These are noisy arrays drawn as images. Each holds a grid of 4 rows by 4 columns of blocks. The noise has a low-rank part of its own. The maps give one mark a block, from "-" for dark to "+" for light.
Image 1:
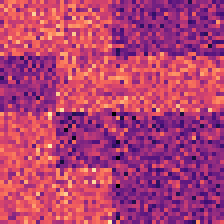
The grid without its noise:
+ + - -
- + + +
+ - - -
+ + - -
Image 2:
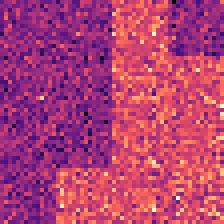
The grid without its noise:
- - + -
- - + +
- - + +
- + + +
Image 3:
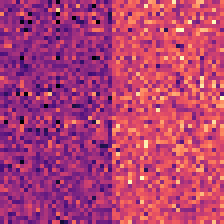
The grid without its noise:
- - + +
- - + +
- - + +
- - + +
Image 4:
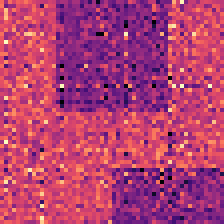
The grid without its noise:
+ - - +
+ - - +
+ + + +
+ + - -
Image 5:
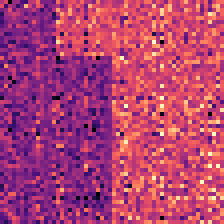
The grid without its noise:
- + + +
- - + +
- - + +
- - + +
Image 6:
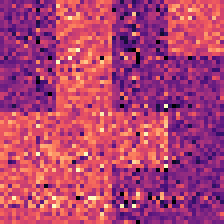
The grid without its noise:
- + - +
- + - -
+ + + -
+ + - -
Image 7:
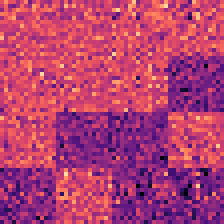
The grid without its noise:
+ + + +
+ + + -
+ - - +
- + - -
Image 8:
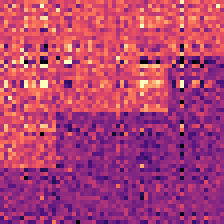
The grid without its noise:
+ + + +
+ + + -
+ - - -
- - - -
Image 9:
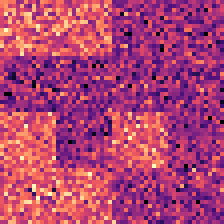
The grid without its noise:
+ + - -
- - - -
+ - + -
+ + - -
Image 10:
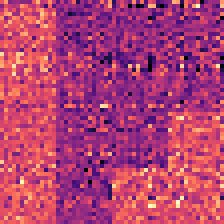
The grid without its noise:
+ - - -
+ - - -
+ - - +
+ - + +
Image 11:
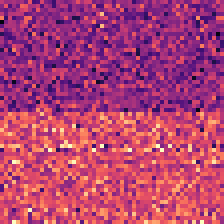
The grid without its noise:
- - - -
- - - -
+ + + +
+ + + +
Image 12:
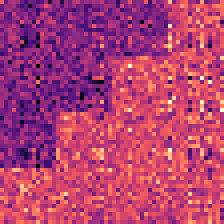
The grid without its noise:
- - - +
- - + +
- + + +
+ + + +
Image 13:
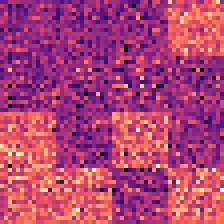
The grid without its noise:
- - - +
- - - -
+ - + -
+ + - +
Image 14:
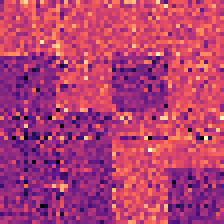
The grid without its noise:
+ + + +
- + - +
- - + +
- - + -
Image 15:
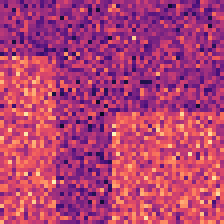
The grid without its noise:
- - - -
+ - - -
+ - + +
+ - + +
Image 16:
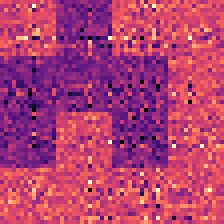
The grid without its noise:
+ - + +
- - - +
- + - +
+ + + +
